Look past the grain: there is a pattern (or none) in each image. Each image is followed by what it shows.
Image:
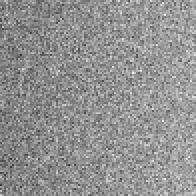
a smooth slope
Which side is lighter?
right
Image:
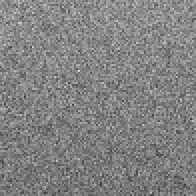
a smooth slope
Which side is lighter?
top
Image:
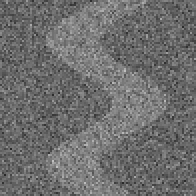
a wavy band
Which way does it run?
top to bottom
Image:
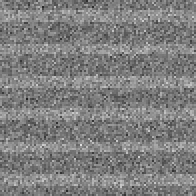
horizontal stripes
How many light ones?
6
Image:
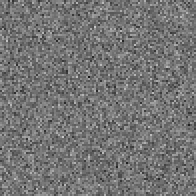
only noise
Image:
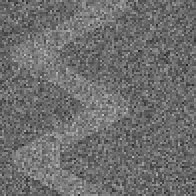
a wavy band
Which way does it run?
top to bottom
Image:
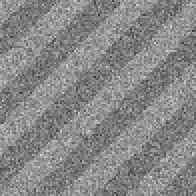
diagonal stripes
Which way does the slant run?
bottom left to top right
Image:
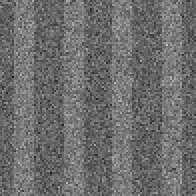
vertical stripes
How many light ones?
4
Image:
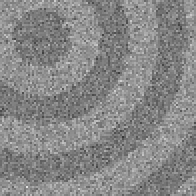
rings round one point
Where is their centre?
top left
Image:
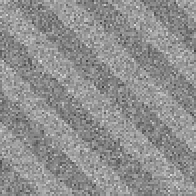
diagonal stripes
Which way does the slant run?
top left to bottom right
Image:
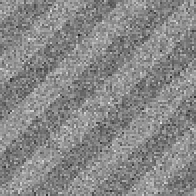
diagonal stripes
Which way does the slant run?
bottom left to top right
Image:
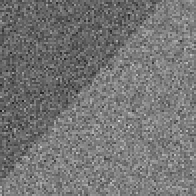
a sharp edge
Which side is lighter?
bottom right
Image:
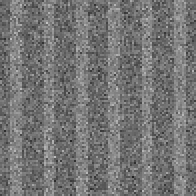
vertical stripes
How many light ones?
6
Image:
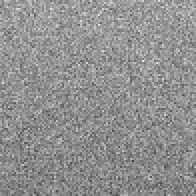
a smooth slope
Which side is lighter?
top
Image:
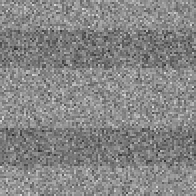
horizontal stripes
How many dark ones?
2
